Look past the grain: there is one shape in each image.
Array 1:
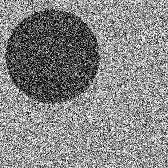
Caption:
dark disc
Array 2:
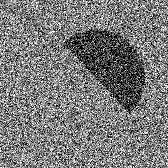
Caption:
dark half disc
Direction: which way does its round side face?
up and right
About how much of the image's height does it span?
half
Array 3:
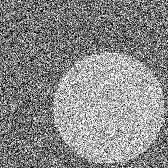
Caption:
light disc
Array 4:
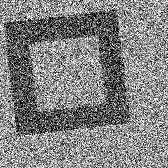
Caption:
dark square frame
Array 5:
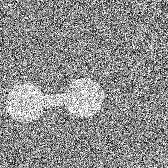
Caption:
light dumbbell
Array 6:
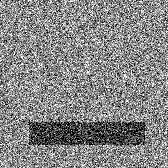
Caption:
dark bar
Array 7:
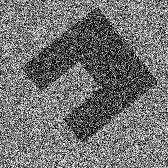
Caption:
dark square with a notch
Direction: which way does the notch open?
down and left
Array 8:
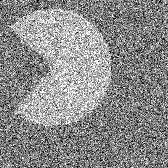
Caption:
light disc with a wedge cut out
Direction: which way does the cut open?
left
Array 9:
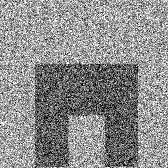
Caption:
dark square with a notch
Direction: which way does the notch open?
down
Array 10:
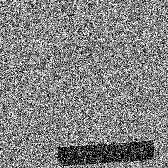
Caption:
dark bar
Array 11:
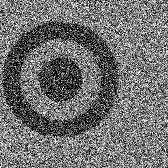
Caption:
dark bullseye
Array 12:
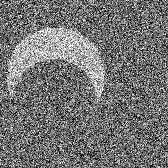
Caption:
light crescent
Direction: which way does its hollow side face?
down
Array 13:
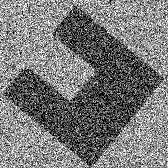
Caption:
dark square with a notch
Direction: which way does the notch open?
up and left
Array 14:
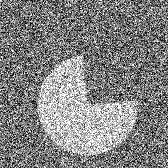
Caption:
light disc with a wedge cut out
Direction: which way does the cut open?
up and right
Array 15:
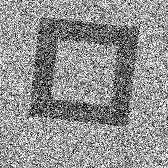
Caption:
dark square frame
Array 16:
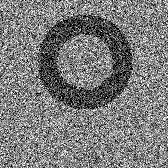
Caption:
dark ring
